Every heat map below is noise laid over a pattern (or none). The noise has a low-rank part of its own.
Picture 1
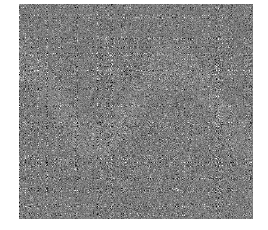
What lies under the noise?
a wavy band
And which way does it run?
left to right
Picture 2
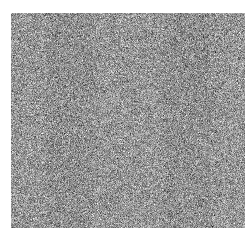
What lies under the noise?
vertical stripes
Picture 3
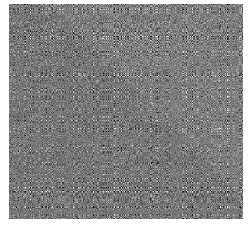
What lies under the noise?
a sharp edge
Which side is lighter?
top right
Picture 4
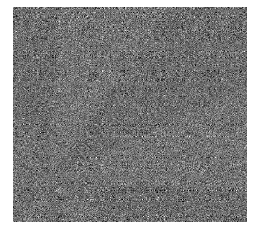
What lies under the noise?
spokes from one point
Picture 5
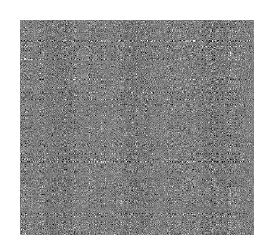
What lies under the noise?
vertical stripes
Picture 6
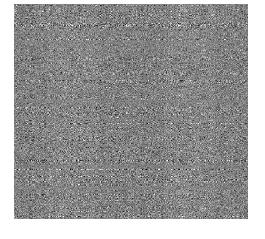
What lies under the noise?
vertical stripes
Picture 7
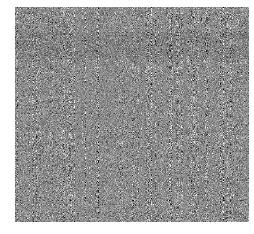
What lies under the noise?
one horizontal stripe
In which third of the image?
top
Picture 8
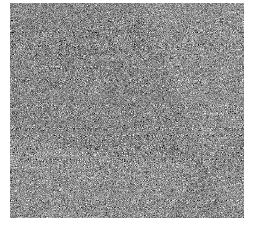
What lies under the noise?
spokes from one point
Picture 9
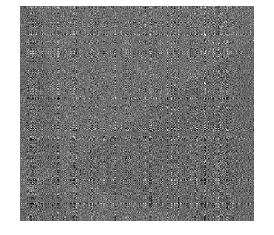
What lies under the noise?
spokes from one point
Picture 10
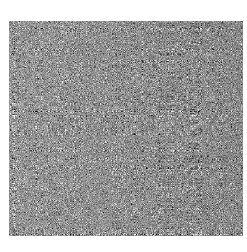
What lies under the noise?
a smooth slope
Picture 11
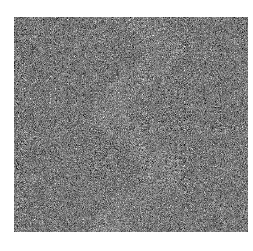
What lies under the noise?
a wavy band
